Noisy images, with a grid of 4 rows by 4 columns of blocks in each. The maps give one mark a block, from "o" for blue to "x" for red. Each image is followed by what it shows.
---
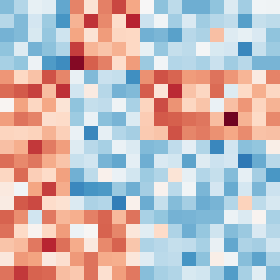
o x o o
x o x x
x o o o
x x o o
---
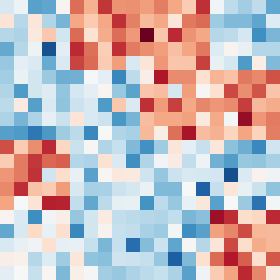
o x x o
o o x x
x o o o
o o o x
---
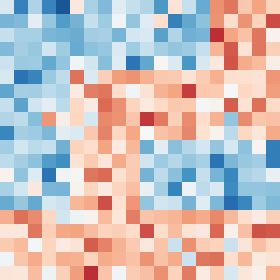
o o o x
o x x x
o x o o
x x x x
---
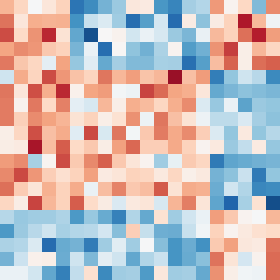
x o o x
x x x o
x x x o
o o o x
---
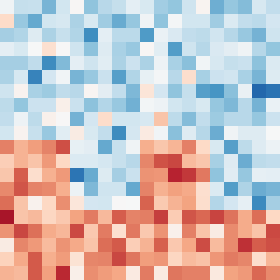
o o o o
o o o o
x o x o
x x x x
